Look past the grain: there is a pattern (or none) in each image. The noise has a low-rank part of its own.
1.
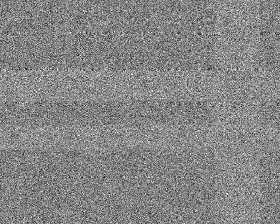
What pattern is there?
bands of rows crossing bands of columns
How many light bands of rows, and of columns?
2 and 1
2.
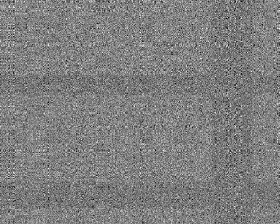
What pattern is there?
bands of rows crossing bands of columns
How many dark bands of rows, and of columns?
2 and 1
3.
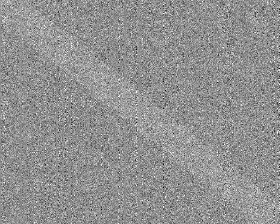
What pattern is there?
a diagonal band
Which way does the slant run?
top left to bottom right
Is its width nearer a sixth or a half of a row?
a sixth
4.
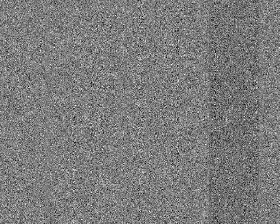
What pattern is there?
one band of columns
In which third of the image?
right
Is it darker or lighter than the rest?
darker
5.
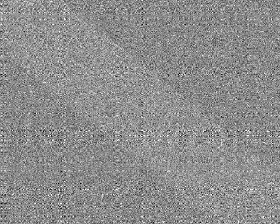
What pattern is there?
a diagonal band
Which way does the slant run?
top left to bottom right
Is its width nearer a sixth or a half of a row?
a half
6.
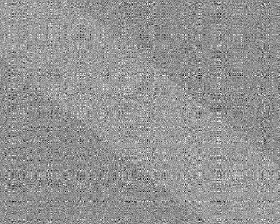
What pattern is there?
a diagonal band
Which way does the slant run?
top left to bottom right
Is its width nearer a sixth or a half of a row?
a half
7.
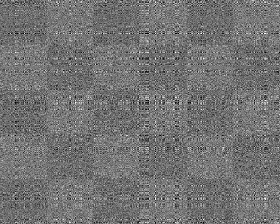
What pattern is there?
a checkerboard
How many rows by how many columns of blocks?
5 by 6
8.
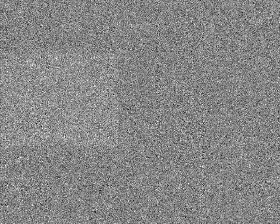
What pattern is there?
one block
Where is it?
middle left
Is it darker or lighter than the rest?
lighter
